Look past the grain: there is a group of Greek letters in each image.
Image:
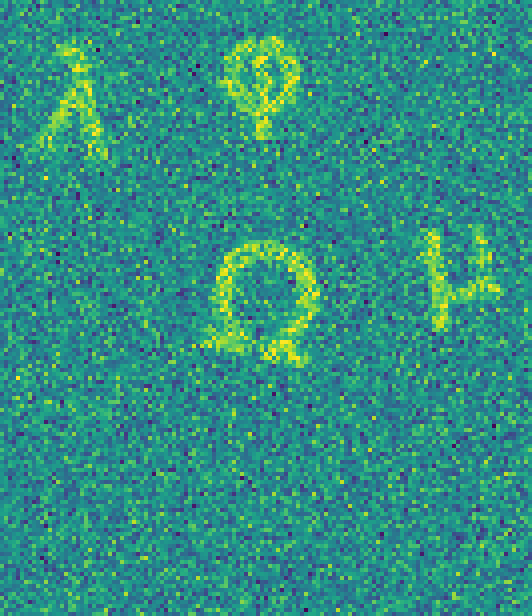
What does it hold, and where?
top left: lambda; top middle: phi; centre: omega; middle right: mu
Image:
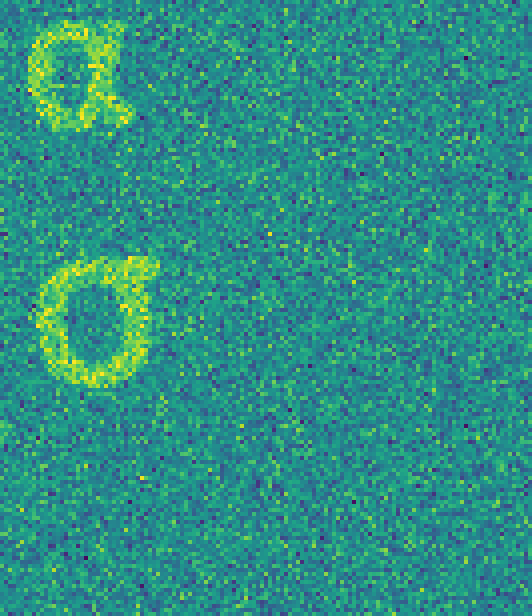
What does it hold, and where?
top left: alpha; middle left: sigma
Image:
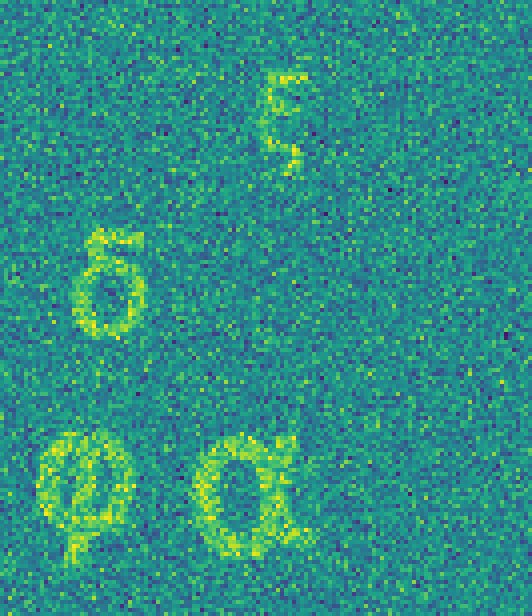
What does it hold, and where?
top middle: xi; middle left: delta; bottom left: phi; bottom middle: alpha
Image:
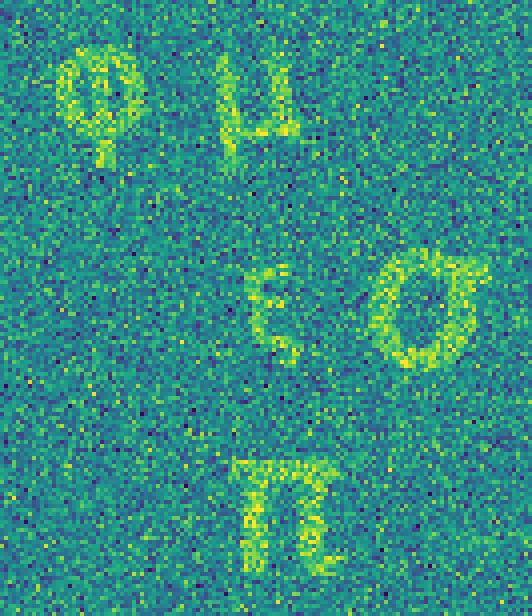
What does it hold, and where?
top left: phi; top middle: mu; centre: xi; middle right: sigma; bottom middle: pi
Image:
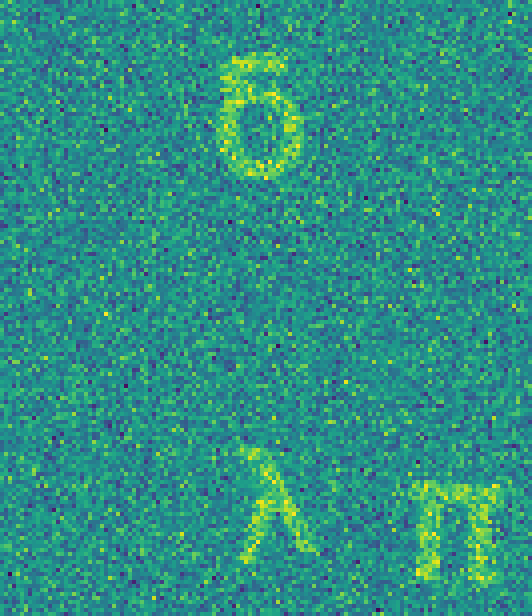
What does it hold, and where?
top middle: delta; bottom middle: lambda; bottom right: pi
